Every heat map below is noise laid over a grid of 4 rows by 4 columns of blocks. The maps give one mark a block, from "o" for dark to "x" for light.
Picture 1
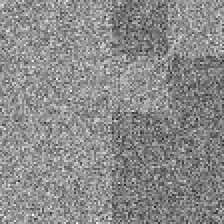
x x o x
x x x o
x x o o
x x o o
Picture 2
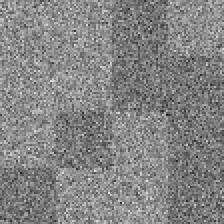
x x o x
x x o o
x o x o
o x x o
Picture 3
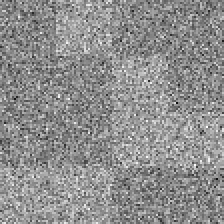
o x o o
o o x o
o o x x
x x o o
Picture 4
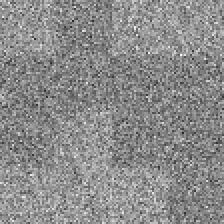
x o x x
o o o o
o x o o
x x x o
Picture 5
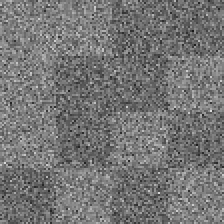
x x o o
x o o x
x o x o
o x o x
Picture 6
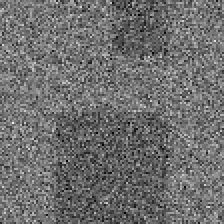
x x o x
x x x x
x o o x
x o o x
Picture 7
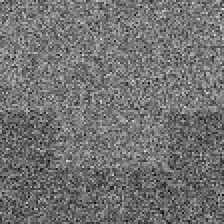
x x x x
x x x x
o x x o
o o o o
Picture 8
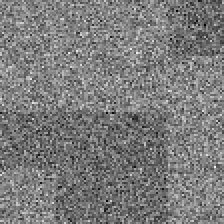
x x x o
x x x x
o o o x
x o o x
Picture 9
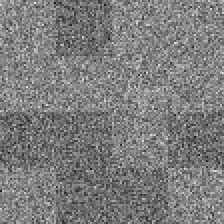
x o x x
x x x x
o o x o
x o o x
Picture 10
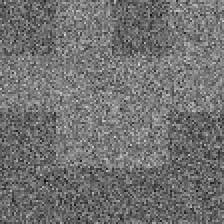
o x o x
x x x x
o x x o
o o o o
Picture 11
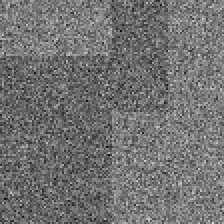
x x o x
o o o x
o o x x
o o x x
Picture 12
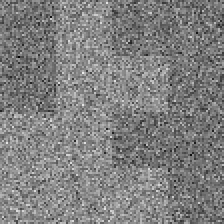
o x o o
o x x o
x x o o
x x x o
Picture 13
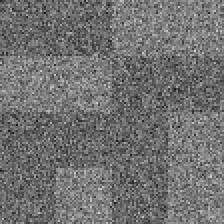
o o x x
x x o o
o o o x
o x o x
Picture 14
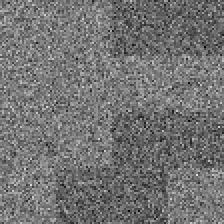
x x o o
x x x x
x x o o
x o o x
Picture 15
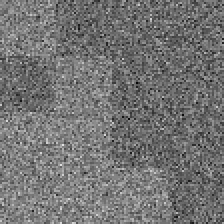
x o o o
o x o o
x x o o
x x x o
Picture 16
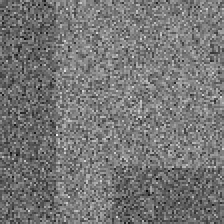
o x x x
o x x x
o x x x
o x o o
